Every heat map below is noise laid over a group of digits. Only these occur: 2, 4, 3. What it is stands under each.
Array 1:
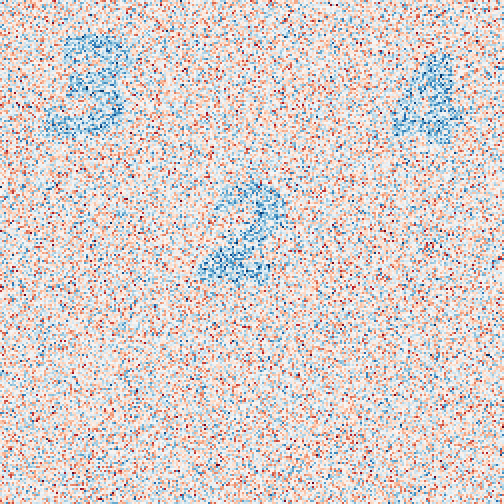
top left: 3; top right: 4; centre: 2
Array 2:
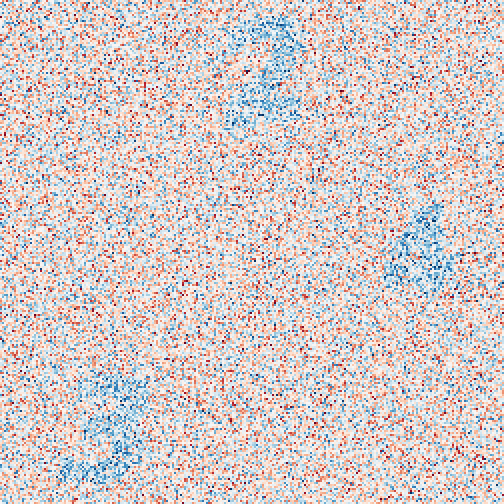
top middle: 2; middle right: 4; bottom left: 3
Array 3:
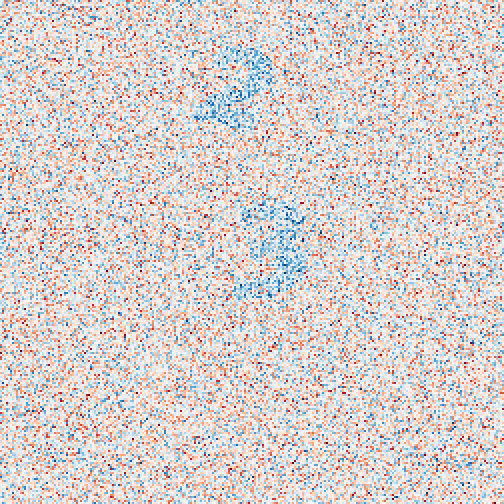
top middle: 2; centre: 3
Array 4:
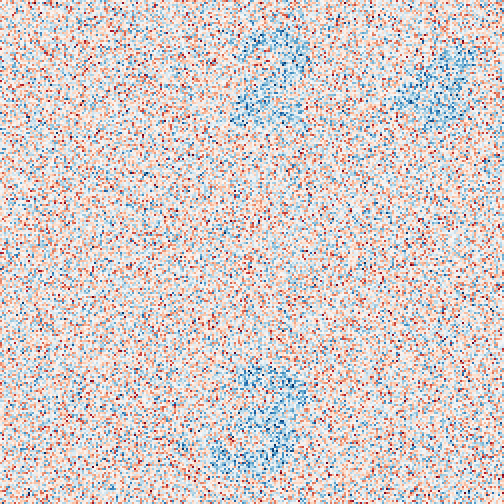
top middle: 2; top right: 4; bottom middle: 3
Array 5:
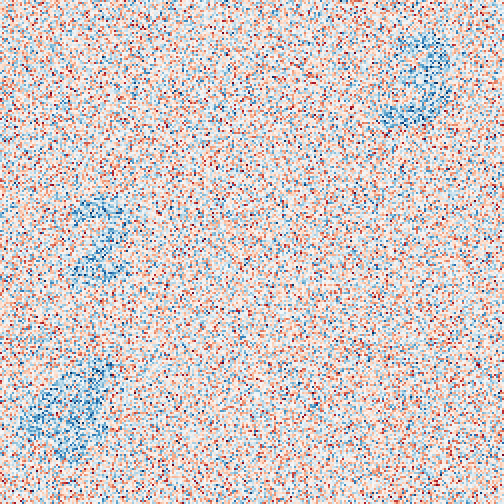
top right: 3; middle left: 2; bottom left: 4
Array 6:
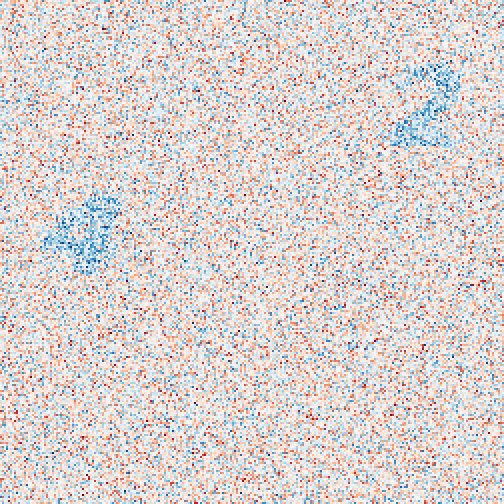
top right: 2; middle left: 4
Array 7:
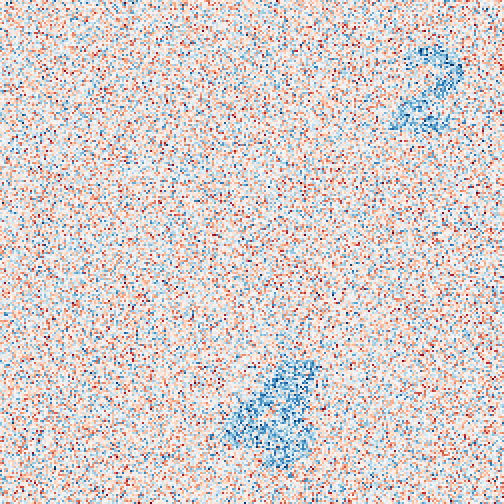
top right: 2; bottom middle: 4
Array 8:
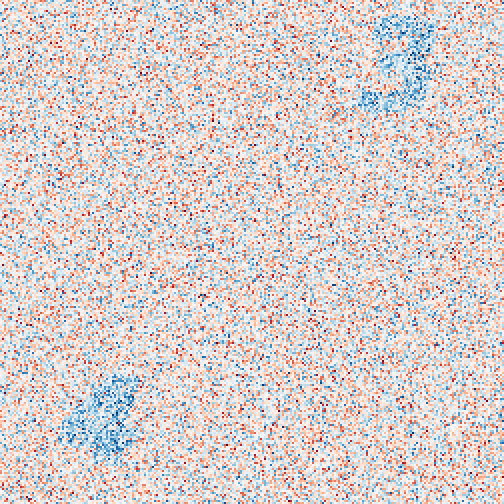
top right: 3; bottom left: 4
